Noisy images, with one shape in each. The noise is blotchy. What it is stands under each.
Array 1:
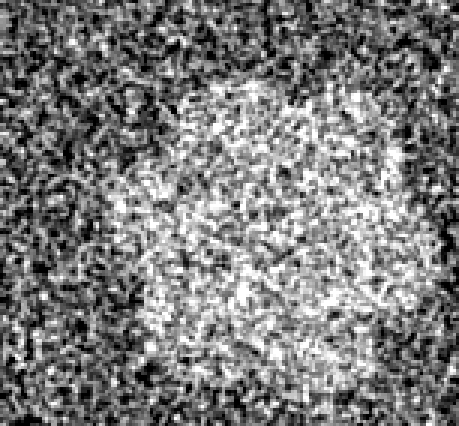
flower
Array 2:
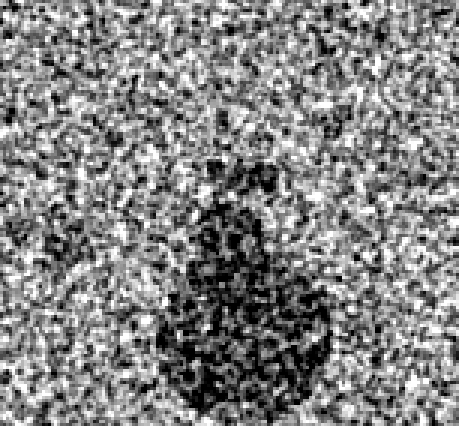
pear
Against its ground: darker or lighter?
darker
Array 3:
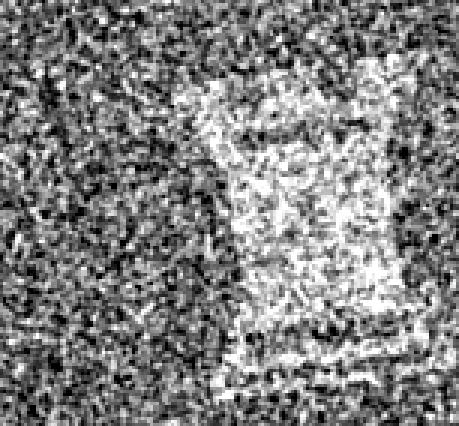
chess rook
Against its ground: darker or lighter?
lighter
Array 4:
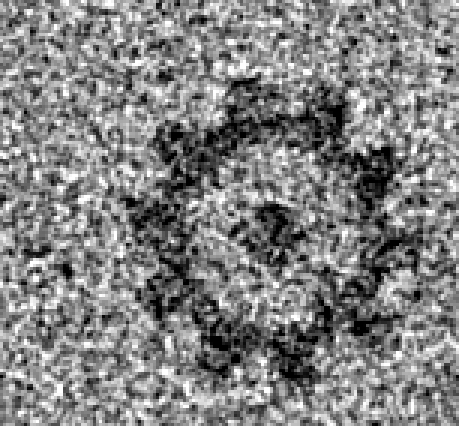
gear
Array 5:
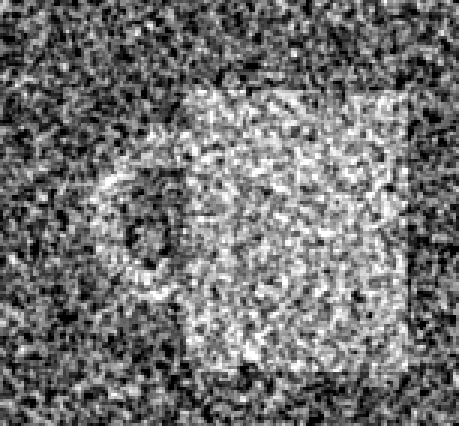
cup
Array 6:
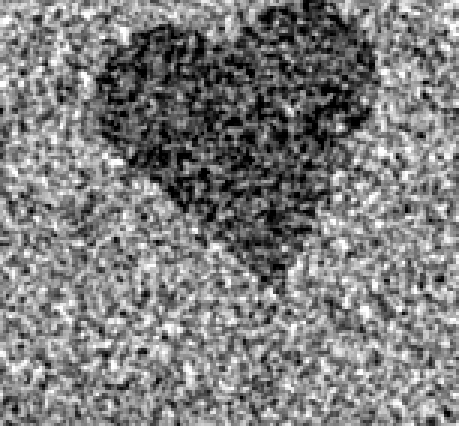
heart
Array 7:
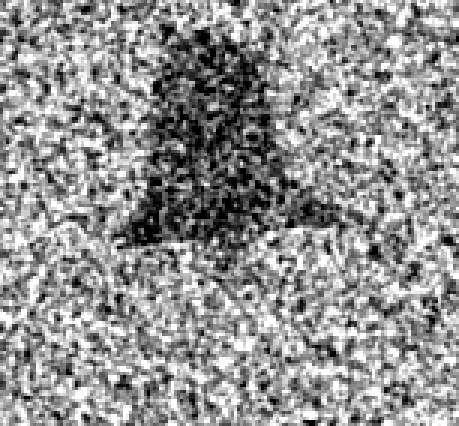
bell
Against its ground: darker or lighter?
darker
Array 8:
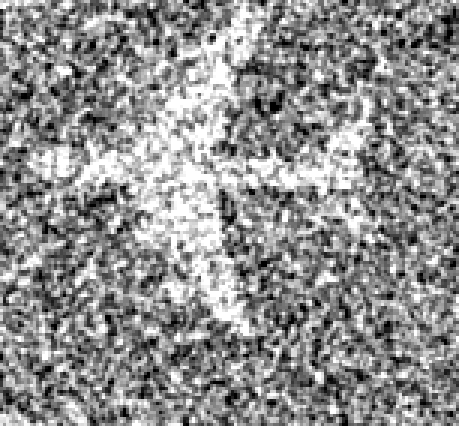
airplane
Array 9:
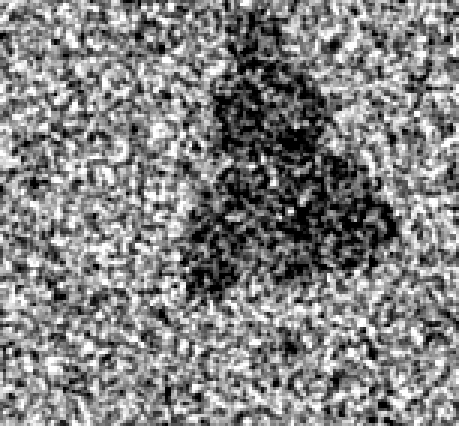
chess pawn
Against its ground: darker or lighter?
darker
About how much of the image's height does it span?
two thirds
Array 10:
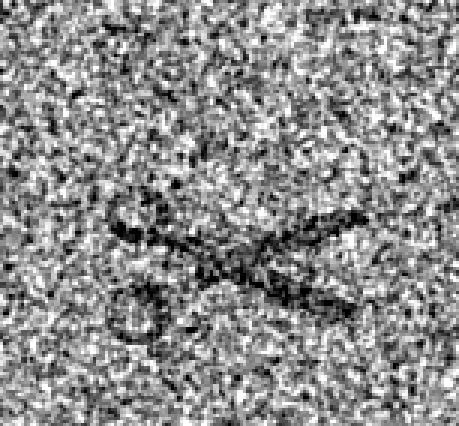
pair of scissors
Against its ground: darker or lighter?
darker
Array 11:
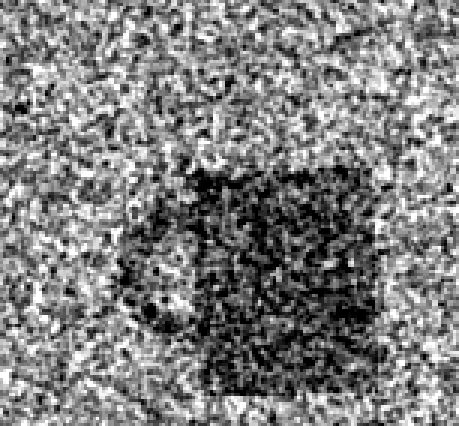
cup
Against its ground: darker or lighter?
darker
